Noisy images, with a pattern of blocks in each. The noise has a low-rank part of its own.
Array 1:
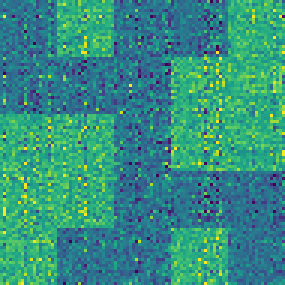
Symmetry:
the same after a half turn
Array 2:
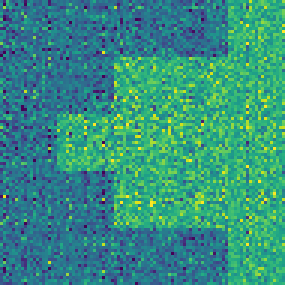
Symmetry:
top and bottom mirror each other
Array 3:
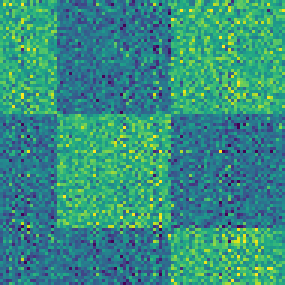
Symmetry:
mirrored about the diagonal from the bottom left
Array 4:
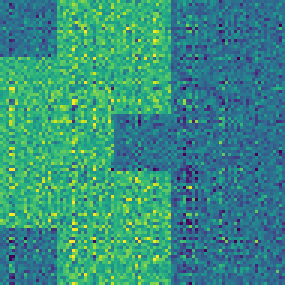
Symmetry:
top and bottom mirror each other
